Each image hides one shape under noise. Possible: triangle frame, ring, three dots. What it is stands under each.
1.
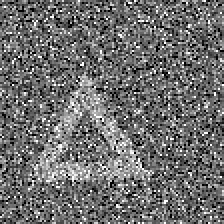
light triangle frame
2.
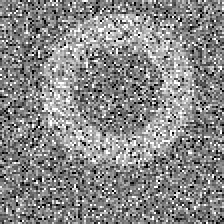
light ring
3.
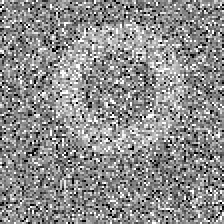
light ring
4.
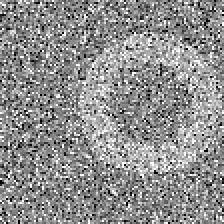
light ring
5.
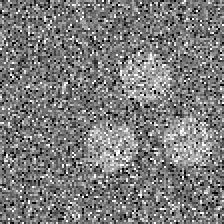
light three dots
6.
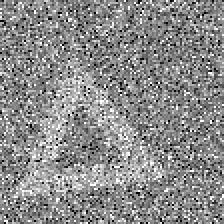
light triangle frame
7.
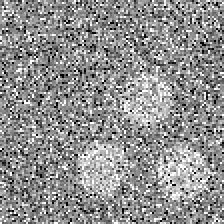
light three dots
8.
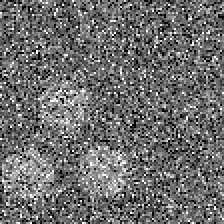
light three dots
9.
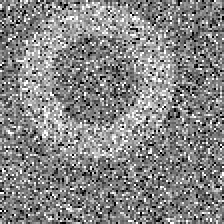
light ring
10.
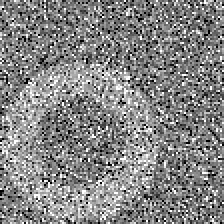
light ring
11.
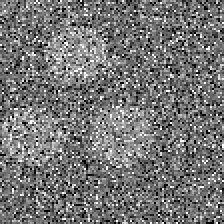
light three dots
